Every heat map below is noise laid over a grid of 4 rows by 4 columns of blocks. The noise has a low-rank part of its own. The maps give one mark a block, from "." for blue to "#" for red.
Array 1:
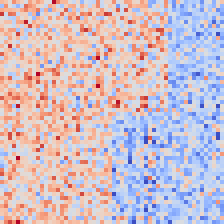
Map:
# # # .
# # # .
# # . .
# # . .
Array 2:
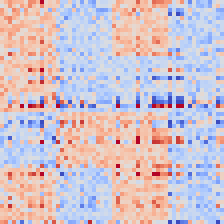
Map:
# . # .
# . . .
. # # .
# . # .
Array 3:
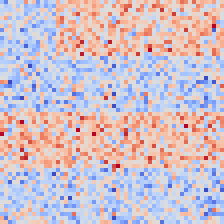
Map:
. # # #
. . . .
# # # #
. . . .
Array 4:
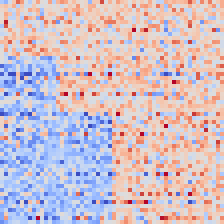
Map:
# # # #
. # # #
. . # #
. . # #
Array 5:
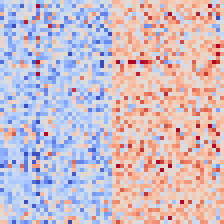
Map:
. . # #
. . # #
. . # #
. . # #
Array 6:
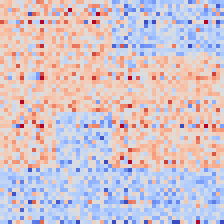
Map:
# # . .
# # # #
# . # #
. . . .
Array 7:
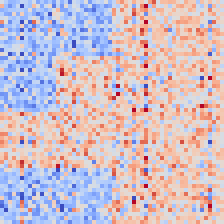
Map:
. . # #
. # # #
# # # #
. . # #
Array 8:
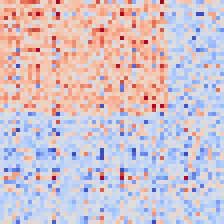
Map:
# # # .
# # # .
. . . .
. . . .
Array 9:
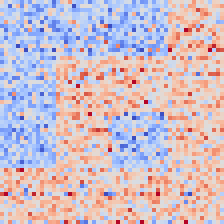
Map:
. . . #
. # # #
. # . #
# # # #
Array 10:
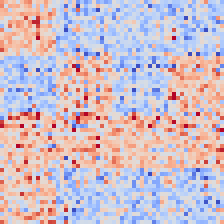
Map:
# . . .
. # . #
# # # #
# . . .
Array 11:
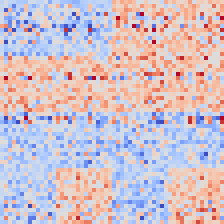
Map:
. . # #
# # # #
. . . .
. # . #
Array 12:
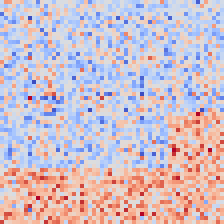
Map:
. . . .
. . . .
. . . #
# # # #
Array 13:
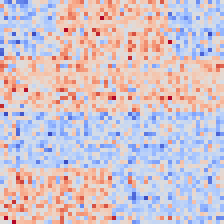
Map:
. # # .
# # # #
. . . .
# # . .
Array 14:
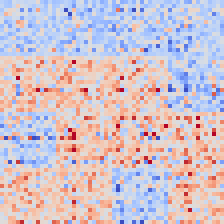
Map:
. . . .
# # # .
. # # #
# # . #
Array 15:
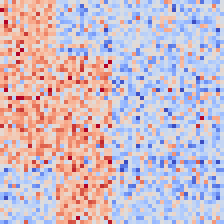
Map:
# . . .
# # . .
# # . .
. # . .
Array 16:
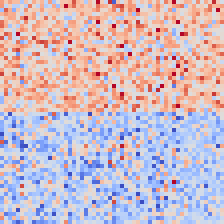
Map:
# # # #
# # # #
. . . .
. . . .
